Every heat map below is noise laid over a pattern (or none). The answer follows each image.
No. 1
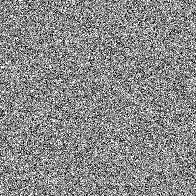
only noise
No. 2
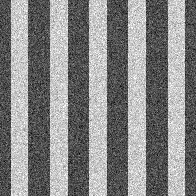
vertical stripes
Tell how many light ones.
5
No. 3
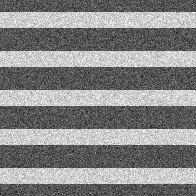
horizontal stripes
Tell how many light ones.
5
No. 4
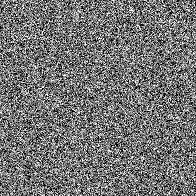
only noise
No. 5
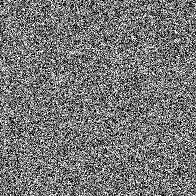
only noise
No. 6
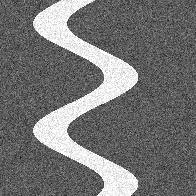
a wavy band
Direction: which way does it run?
top to bottom
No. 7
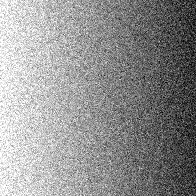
a smooth slope
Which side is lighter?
left
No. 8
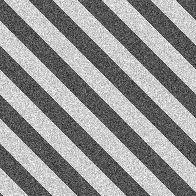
diagonal stripes
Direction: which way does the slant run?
top left to bottom right
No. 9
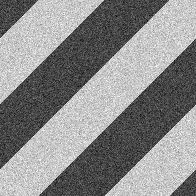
diagonal stripes
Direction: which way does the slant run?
bottom left to top right
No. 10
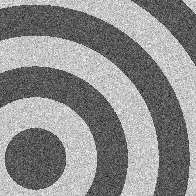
rings round one point
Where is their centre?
bottom left
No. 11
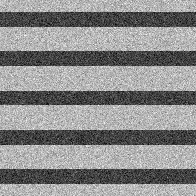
horizontal stripes
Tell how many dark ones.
5
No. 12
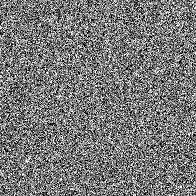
only noise
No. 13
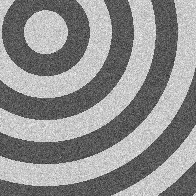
rings round one point
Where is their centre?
top left
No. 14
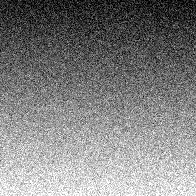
a smooth slope
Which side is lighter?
bottom
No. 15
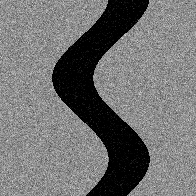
a wavy band
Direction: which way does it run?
top to bottom
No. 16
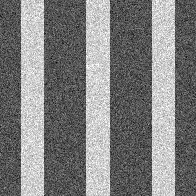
vertical stripes
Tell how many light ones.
3
